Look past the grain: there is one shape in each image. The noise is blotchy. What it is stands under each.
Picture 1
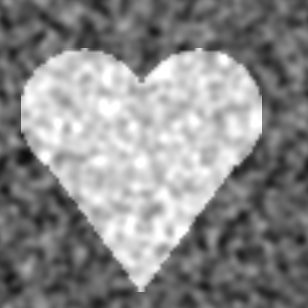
heart
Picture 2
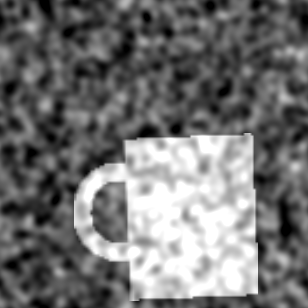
cup
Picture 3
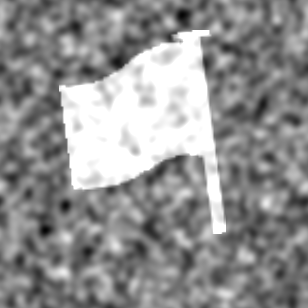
flag
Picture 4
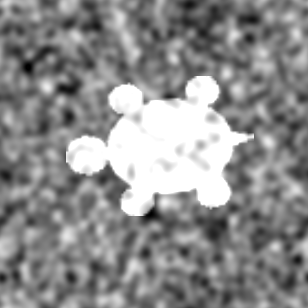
turtle
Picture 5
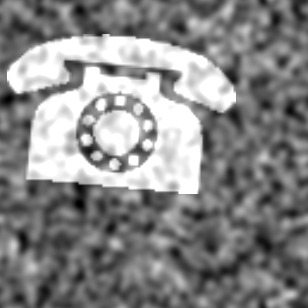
telephone
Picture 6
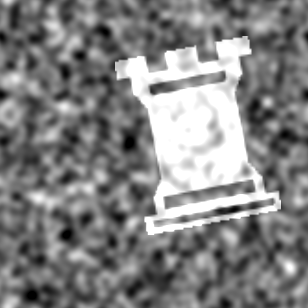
chess rook
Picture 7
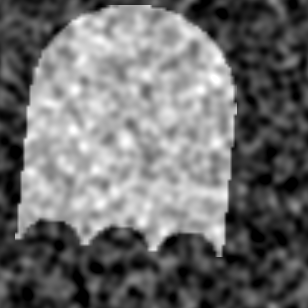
ghost
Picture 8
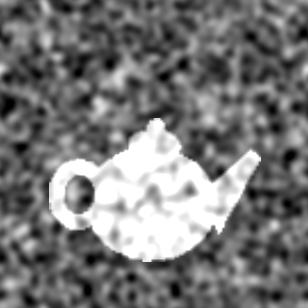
teapot
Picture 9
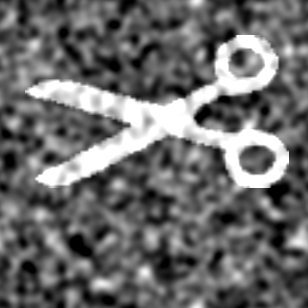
pair of scissors
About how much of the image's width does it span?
nearly all
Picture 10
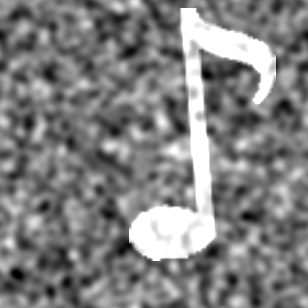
musical note
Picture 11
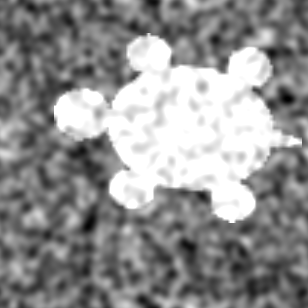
turtle
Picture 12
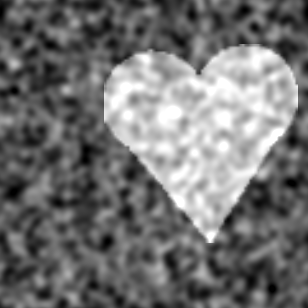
heart
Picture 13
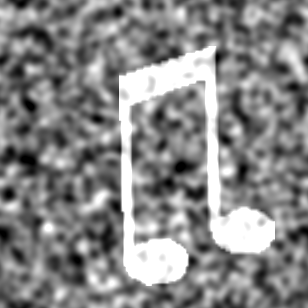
pair of musical notes
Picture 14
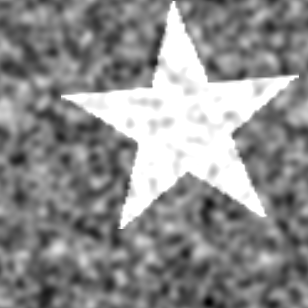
star
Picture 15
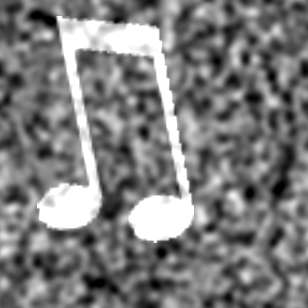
pair of musical notes
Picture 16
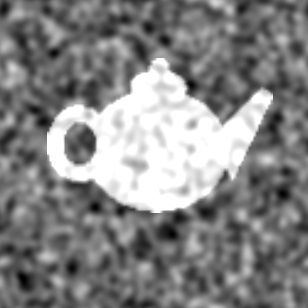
teapot
